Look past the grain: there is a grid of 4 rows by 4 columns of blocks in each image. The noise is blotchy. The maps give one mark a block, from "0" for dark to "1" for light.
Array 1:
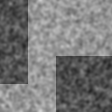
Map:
0 1 1 1
0 1 1 1
0 1 0 0
1 1 0 0
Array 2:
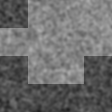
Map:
0 1 1 1
1 1 1 1
0 1 1 0
0 0 0 0
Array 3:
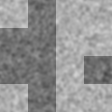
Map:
1 0 1 1
0 0 1 1
0 0 1 0
1 0 1 1
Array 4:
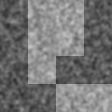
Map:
0 1 1 0
0 1 1 0
0 1 0 0
0 0 1 1
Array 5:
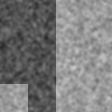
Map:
0 0 1 1
0 0 1 1
0 0 1 1
1 0 1 1
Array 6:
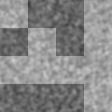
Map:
1 0 0 1
0 1 0 1
1 1 1 1
0 0 0 1
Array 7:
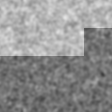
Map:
1 1 1 1
1 1 1 0
0 0 0 0
0 0 0 0
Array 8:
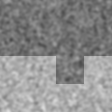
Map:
0 0 0 0
0 0 0 0
1 1 0 1
1 1 1 1
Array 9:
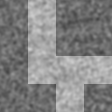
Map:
0 1 0 0
0 1 0 0
0 1 1 1
0 0 1 0
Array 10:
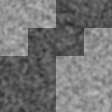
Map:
1 1 0 0
1 0 0 1
0 0 1 1
0 0 1 1
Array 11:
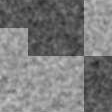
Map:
0 0 0 1
1 0 0 1
1 1 1 0
1 1 1 0
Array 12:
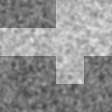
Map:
0 0 1 1
1 1 1 1
0 0 1 0
0 0 0 0
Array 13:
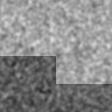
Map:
1 1 1 1
1 1 1 1
0 0 1 1
0 0 0 0
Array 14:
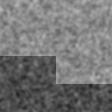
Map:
1 1 1 1
1 1 1 1
0 0 1 1
0 0 0 0
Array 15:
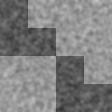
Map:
0 1 1 1
0 0 1 1
1 1 0 1
1 1 0 0
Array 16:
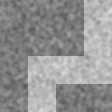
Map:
0 0 0 1
0 0 0 1
0 1 1 1
0 1 0 0
